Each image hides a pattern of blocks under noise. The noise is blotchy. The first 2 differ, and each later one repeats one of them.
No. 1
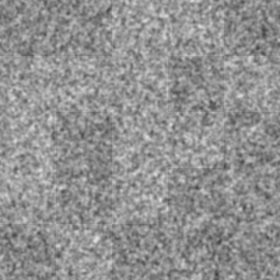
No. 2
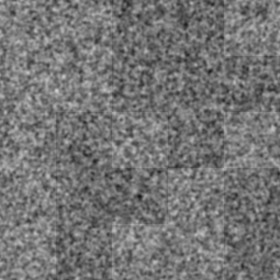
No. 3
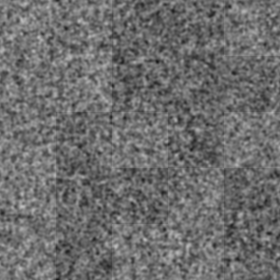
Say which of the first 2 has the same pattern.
2
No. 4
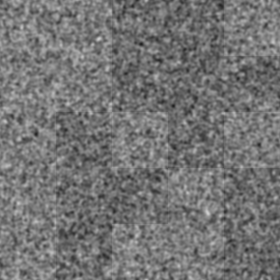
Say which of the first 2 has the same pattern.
2
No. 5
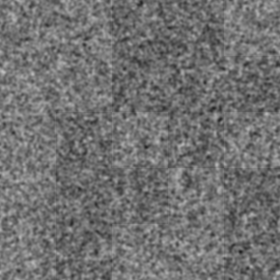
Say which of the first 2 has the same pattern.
2
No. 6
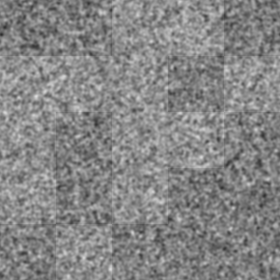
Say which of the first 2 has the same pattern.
1
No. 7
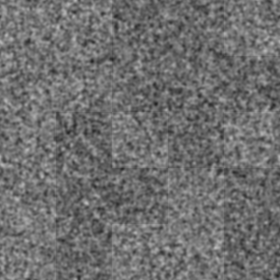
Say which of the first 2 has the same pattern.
2
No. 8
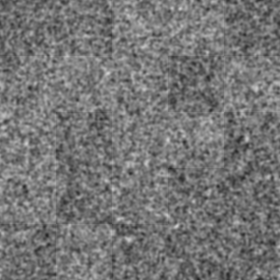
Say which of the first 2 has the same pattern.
1
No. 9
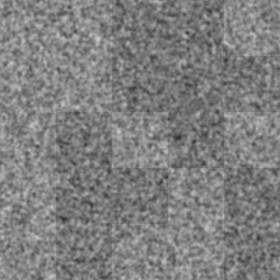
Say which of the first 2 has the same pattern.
2
